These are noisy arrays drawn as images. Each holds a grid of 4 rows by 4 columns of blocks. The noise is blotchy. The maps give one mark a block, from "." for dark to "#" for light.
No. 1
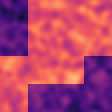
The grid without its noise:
.###
.###
###.
#...
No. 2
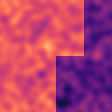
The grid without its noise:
###.
###.
##..
##..
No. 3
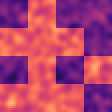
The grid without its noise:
.#..
###.
.#.#
###.
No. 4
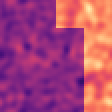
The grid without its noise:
..##
...#
...#
...#
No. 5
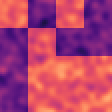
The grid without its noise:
#.#.
.#..
.###
.###
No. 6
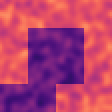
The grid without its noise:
####
#..#
#..#
..##
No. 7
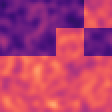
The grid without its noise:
...#
..#.
####
####
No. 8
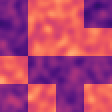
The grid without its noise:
.##.
.###
#...
.#.#
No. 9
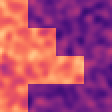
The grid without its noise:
#...
##..
###.
#...
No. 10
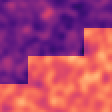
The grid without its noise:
....
...#
.###
####
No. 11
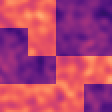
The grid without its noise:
##..
.#..
..##
###.
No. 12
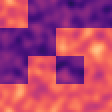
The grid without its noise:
#...
..##
.#.#
####
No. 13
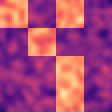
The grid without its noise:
#.#.
.#..
..#.
..#.
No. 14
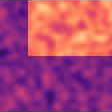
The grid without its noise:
.###
.###
....
....
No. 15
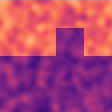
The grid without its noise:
####
##.#
....
....
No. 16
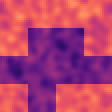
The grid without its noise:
####
#..#
....
#.##
